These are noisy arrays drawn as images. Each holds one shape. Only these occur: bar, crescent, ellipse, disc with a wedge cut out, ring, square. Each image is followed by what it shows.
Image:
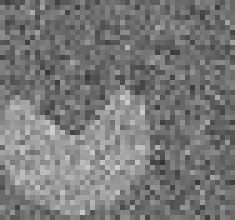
light disc with a wedge cut out
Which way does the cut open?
up
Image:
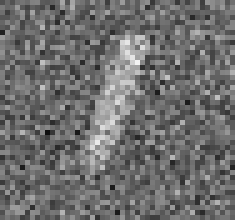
light bar
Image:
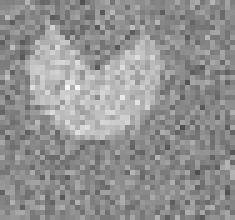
light disc with a wedge cut out
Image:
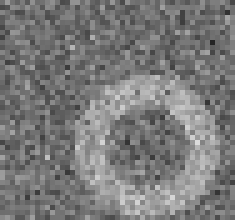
light ring
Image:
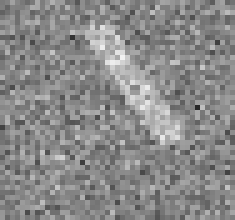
light bar
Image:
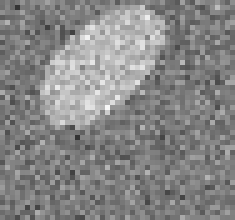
light ellipse
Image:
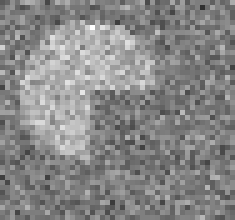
light disc with a wedge cut out
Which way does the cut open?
down and right
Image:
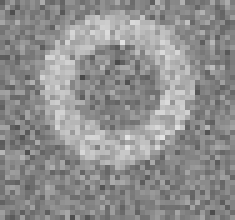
light ring
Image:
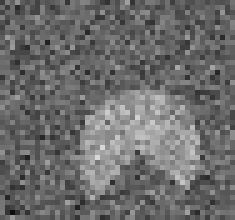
light disc with a wedge cut out
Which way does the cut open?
down
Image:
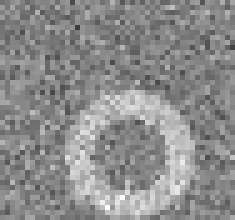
light ring
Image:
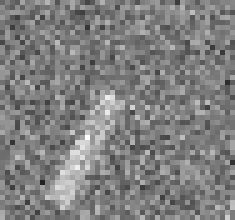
light bar
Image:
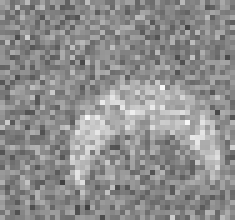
light crescent
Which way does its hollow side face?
down
